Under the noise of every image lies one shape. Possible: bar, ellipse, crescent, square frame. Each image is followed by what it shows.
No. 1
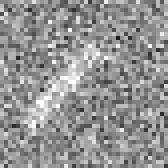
light bar
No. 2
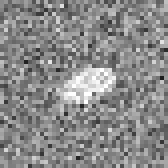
light ellipse, centre
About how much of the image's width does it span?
a third
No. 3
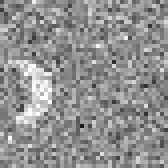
light crescent, middle left
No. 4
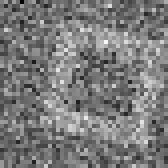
light square frame
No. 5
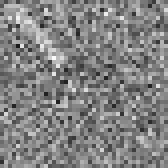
light bar, top left
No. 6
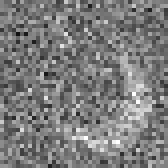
light crescent
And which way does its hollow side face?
up and left
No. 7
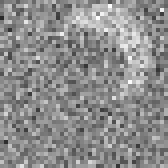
light crescent
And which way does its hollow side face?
down and left
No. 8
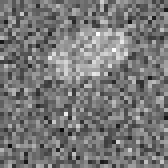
light ellipse
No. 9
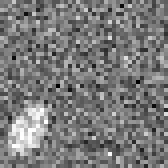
light ellipse, bottom left
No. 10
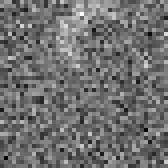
light crescent, top middle
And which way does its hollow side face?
down and right
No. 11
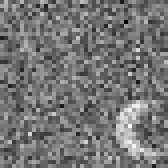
light crescent, bottom right
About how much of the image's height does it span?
a third
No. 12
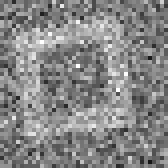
light square frame
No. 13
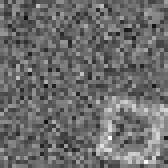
light square frame, bottom right
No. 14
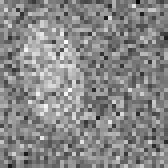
light ellipse
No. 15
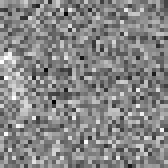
light bar, middle left
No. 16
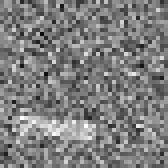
light bar
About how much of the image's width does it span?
half
